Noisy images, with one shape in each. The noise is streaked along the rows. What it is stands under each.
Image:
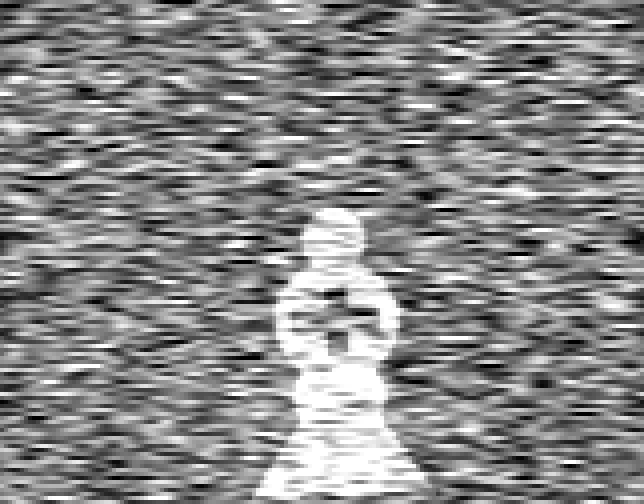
chess bishop
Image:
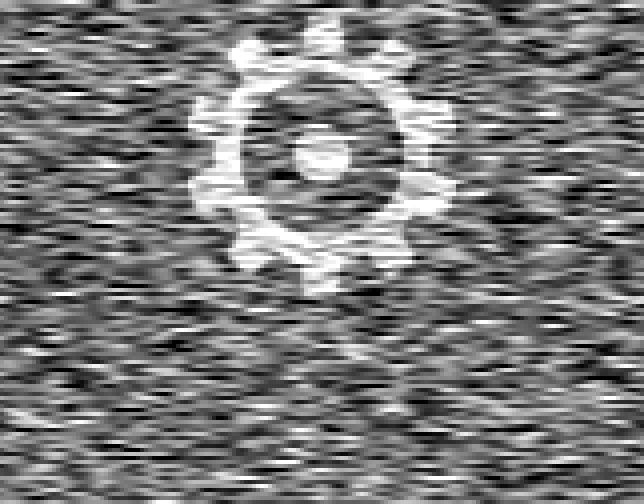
gear
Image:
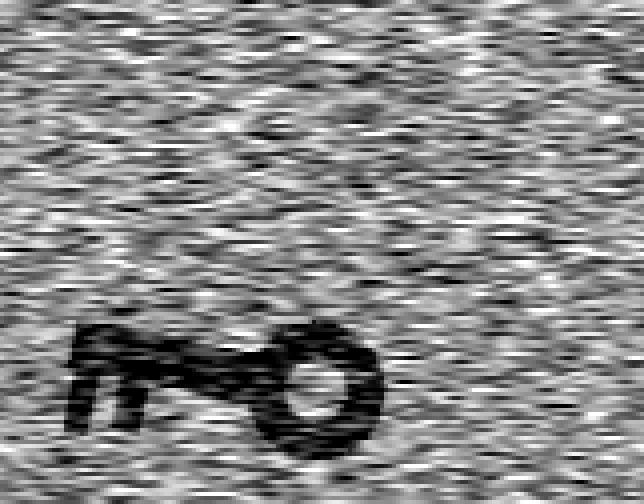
key
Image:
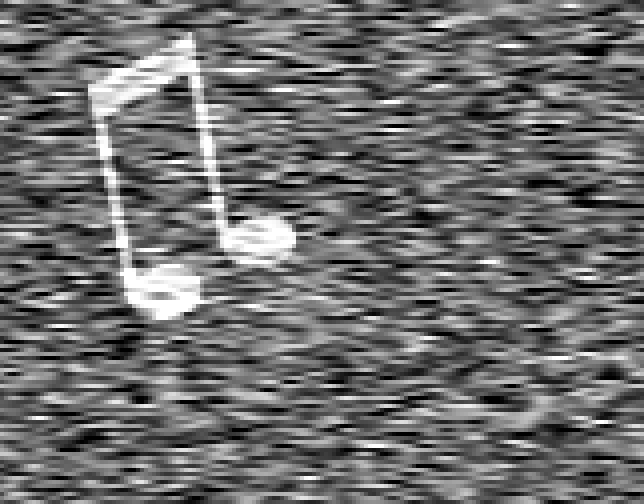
pair of musical notes
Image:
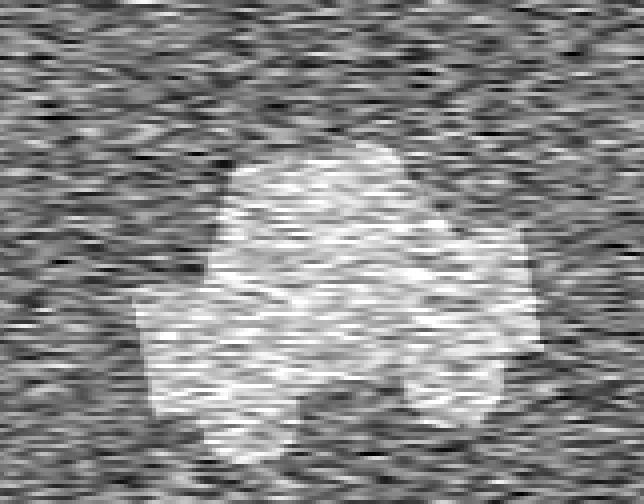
car
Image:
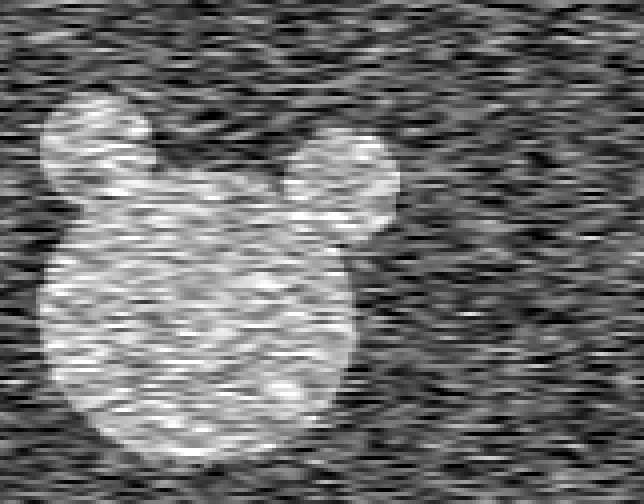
bear's head
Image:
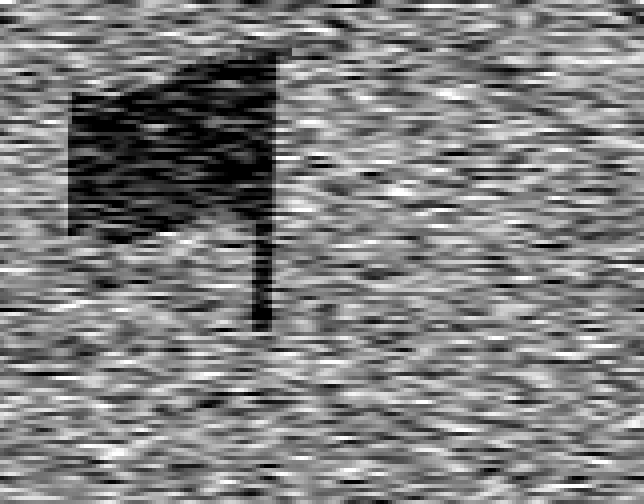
flag
